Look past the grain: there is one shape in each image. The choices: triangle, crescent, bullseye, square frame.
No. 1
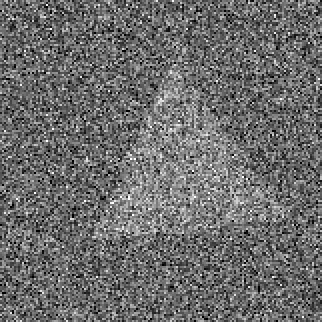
triangle
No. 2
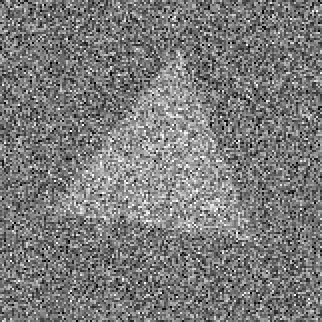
triangle
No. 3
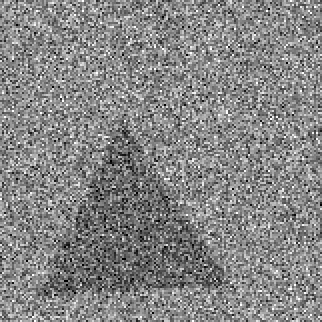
triangle
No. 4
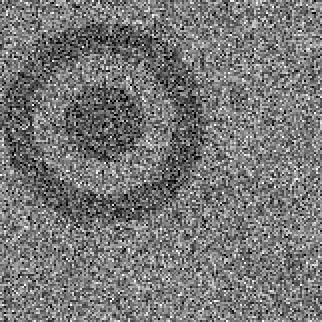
bullseye
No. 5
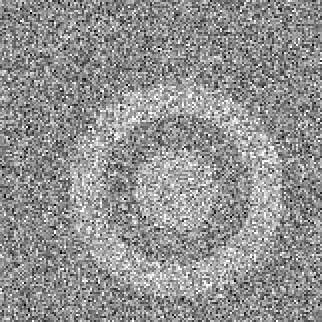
bullseye
